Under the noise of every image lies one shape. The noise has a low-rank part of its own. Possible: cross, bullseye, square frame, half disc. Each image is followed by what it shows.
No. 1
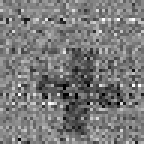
cross
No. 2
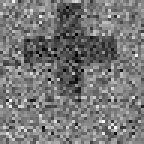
cross
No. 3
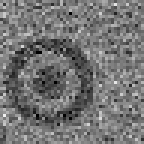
bullseye
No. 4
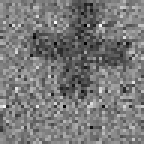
cross
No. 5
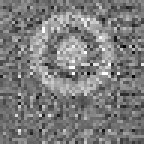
bullseye
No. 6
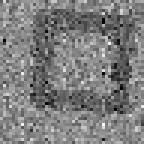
square frame
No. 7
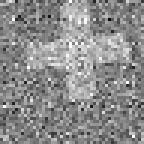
cross
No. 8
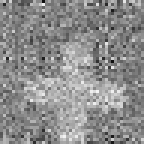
cross
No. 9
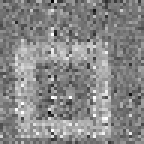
square frame
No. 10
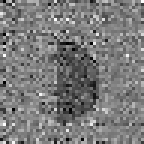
half disc
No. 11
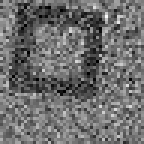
square frame
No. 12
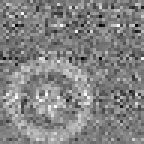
bullseye
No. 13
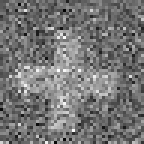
cross
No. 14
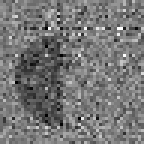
half disc
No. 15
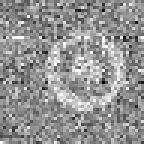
bullseye
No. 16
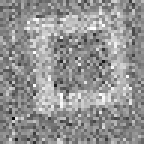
square frame
